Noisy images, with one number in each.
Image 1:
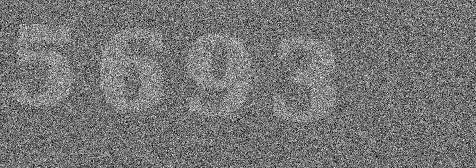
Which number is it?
5693
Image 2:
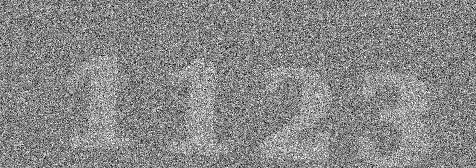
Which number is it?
1123
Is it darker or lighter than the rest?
lighter
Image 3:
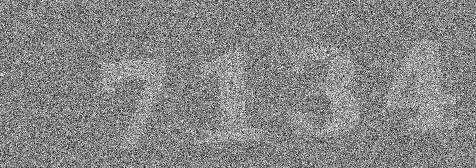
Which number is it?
7134
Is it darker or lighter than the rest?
lighter
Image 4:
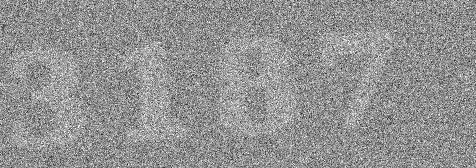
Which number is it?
3187
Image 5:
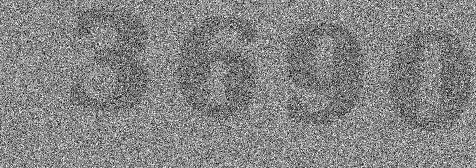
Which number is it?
3690
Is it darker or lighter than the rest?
darker
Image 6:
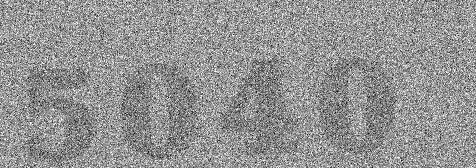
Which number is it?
5040
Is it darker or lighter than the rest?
darker
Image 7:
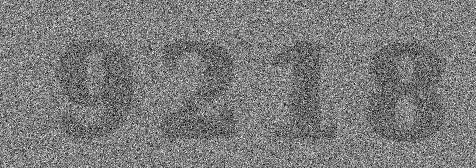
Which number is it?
9218
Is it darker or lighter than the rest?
darker
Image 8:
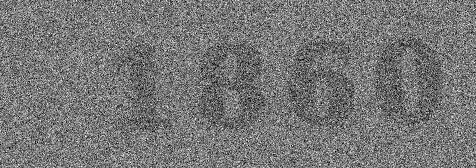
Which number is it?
1860
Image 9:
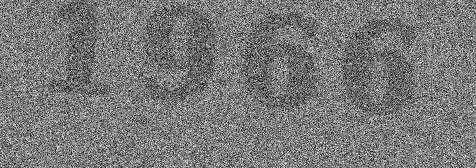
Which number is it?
1966
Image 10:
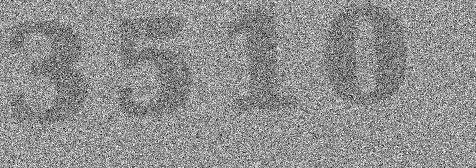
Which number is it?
3510
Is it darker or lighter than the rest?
darker
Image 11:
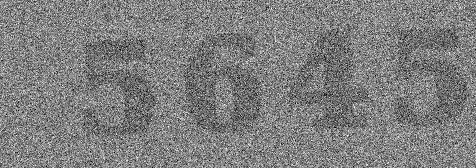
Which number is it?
5645
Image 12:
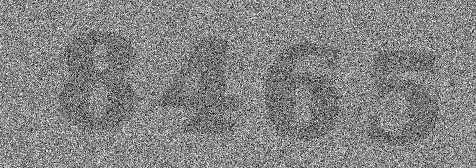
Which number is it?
8465
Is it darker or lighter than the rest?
darker
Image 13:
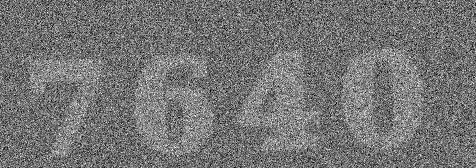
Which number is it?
7640
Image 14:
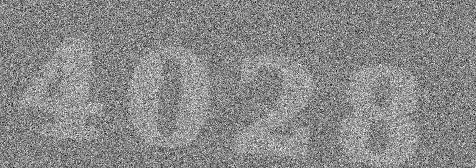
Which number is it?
4028
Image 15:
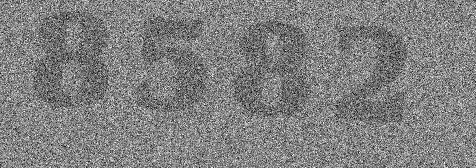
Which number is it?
8582
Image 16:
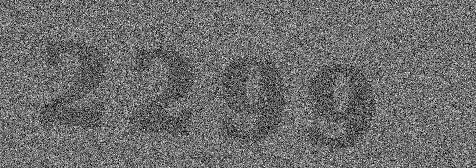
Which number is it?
2299
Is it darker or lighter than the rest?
darker
